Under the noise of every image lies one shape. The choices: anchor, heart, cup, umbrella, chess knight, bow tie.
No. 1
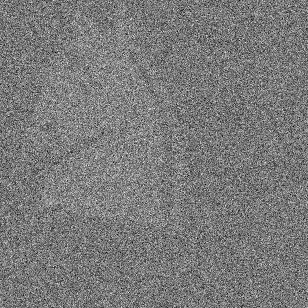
chess knight
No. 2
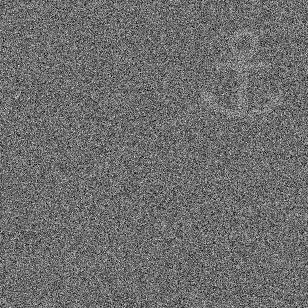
anchor
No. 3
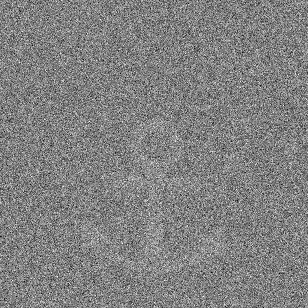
anchor
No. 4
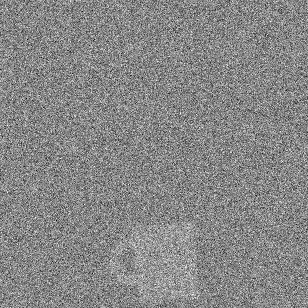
cup
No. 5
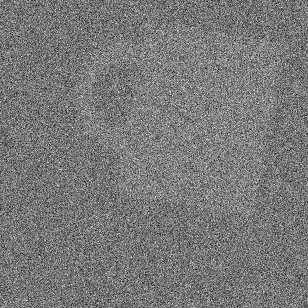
cup
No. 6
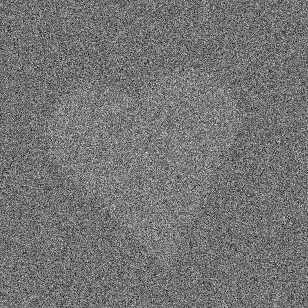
heart
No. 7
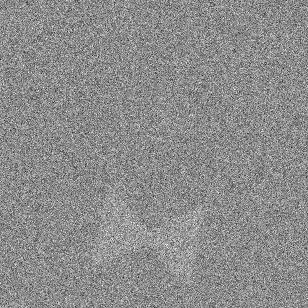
bow tie
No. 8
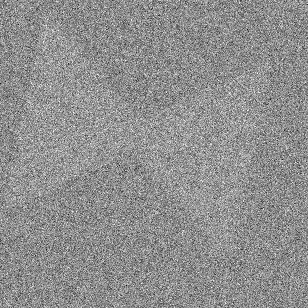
bow tie
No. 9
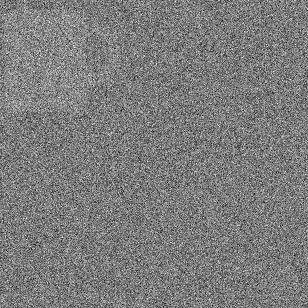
cup
